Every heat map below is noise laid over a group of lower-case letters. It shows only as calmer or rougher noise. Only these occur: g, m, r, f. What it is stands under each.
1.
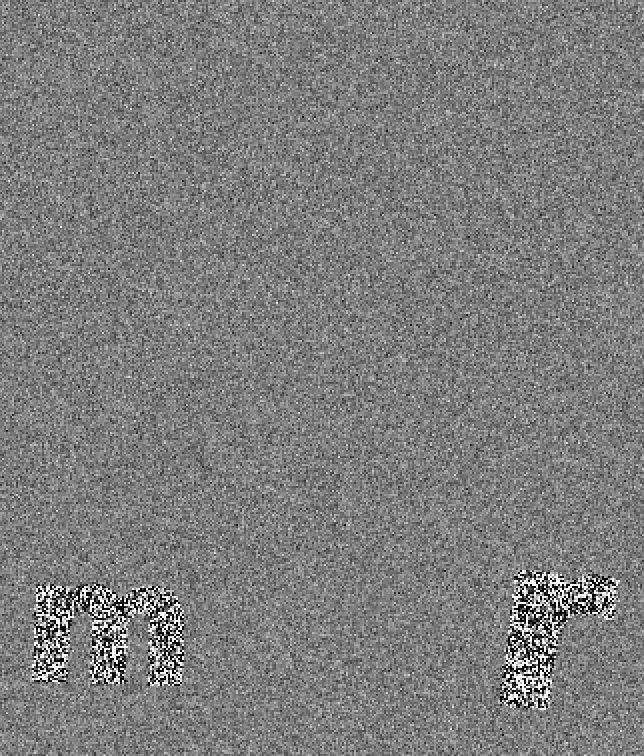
bottom left: m; bottom right: r
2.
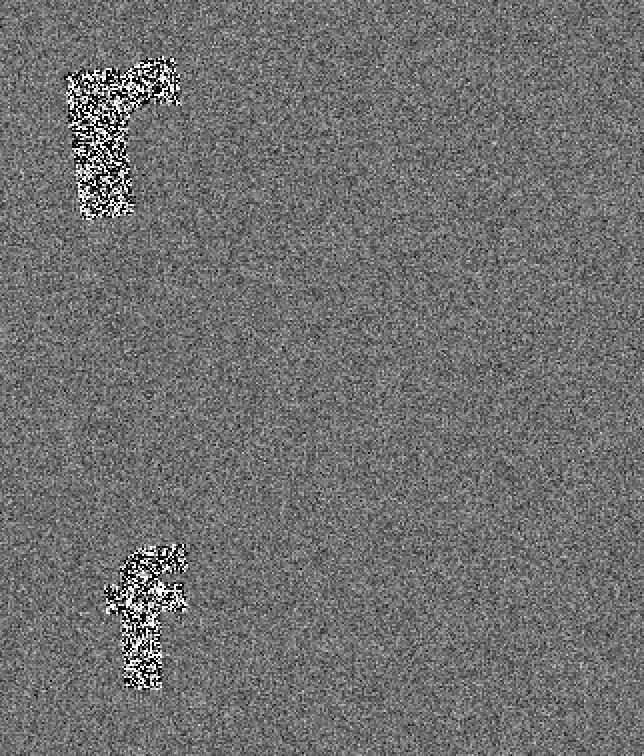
top left: r; bottom left: f
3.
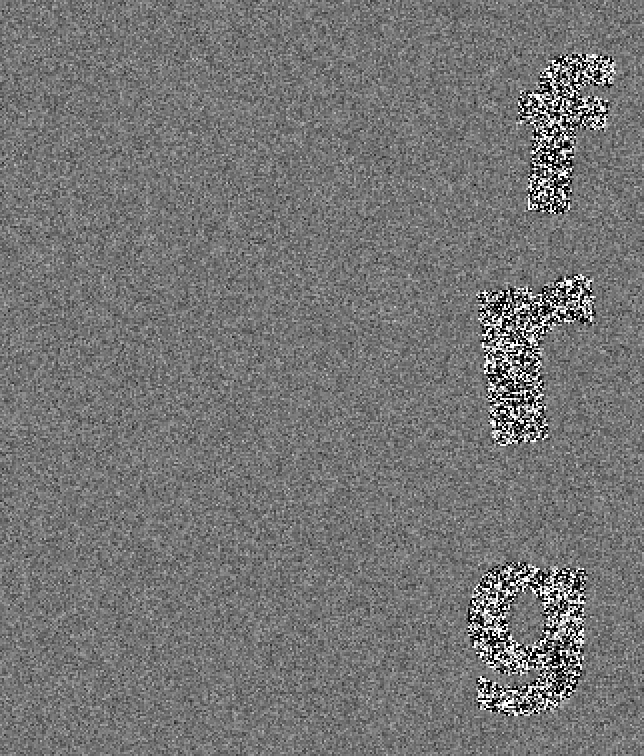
top right: f; middle right: r; bottom right: g
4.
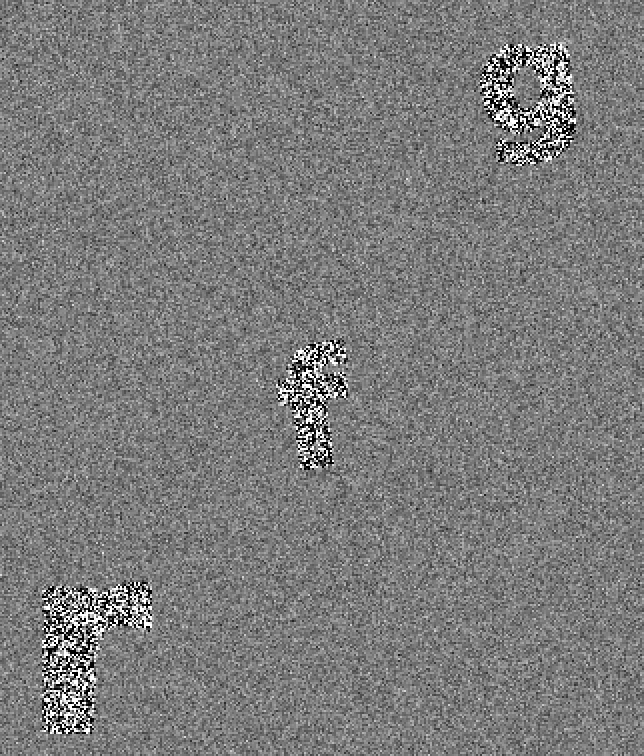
top right: g; centre: f; bottom left: r
